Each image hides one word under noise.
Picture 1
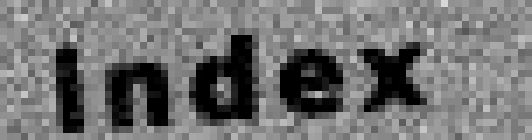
index
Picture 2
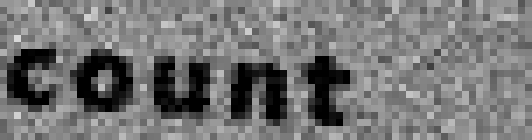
count
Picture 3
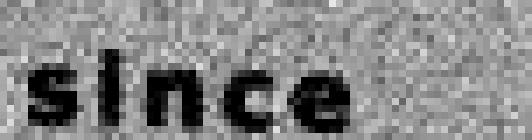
since
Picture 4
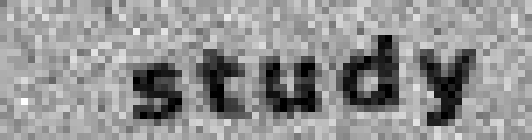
study
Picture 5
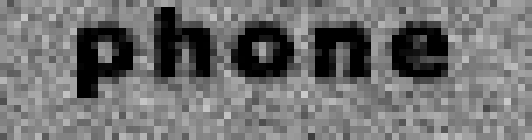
phone
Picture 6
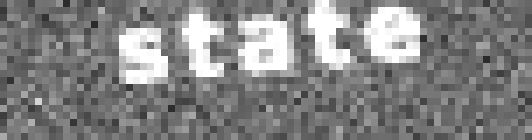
state
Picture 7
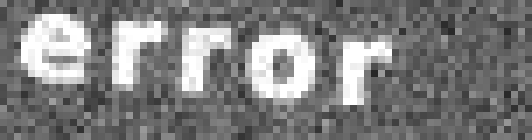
error
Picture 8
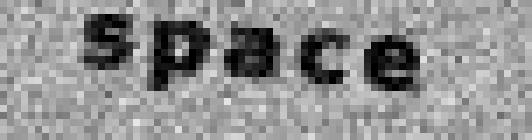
space
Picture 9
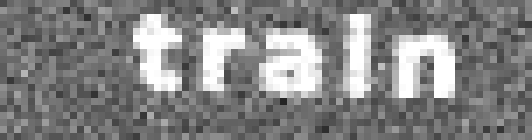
train
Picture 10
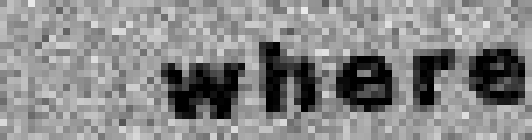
where
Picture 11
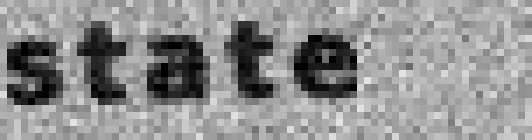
state
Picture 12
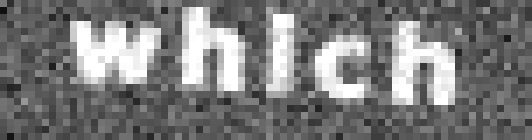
which
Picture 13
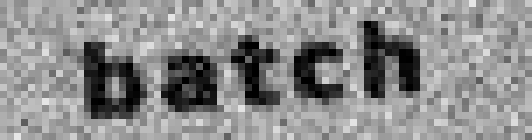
batch
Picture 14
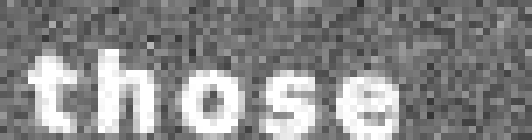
those
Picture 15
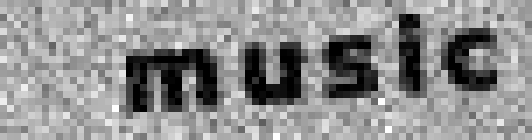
music
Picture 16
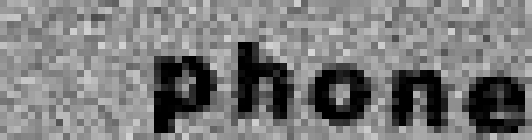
phone
